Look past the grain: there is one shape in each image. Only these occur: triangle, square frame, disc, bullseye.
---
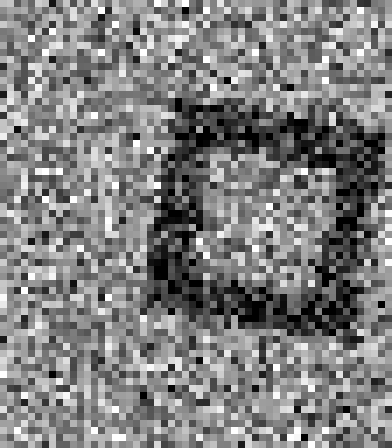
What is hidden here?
dark square frame
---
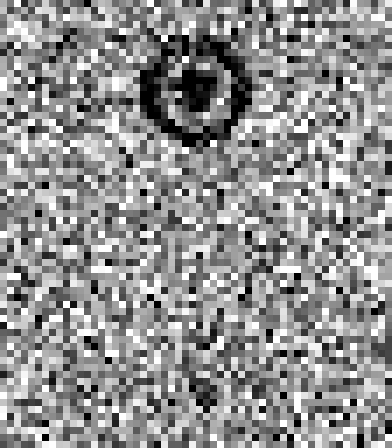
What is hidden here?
dark bullseye, top middle
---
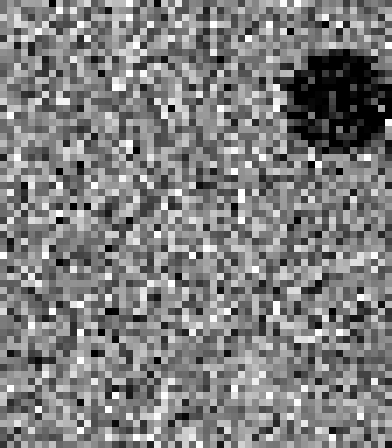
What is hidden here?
dark disc, top right
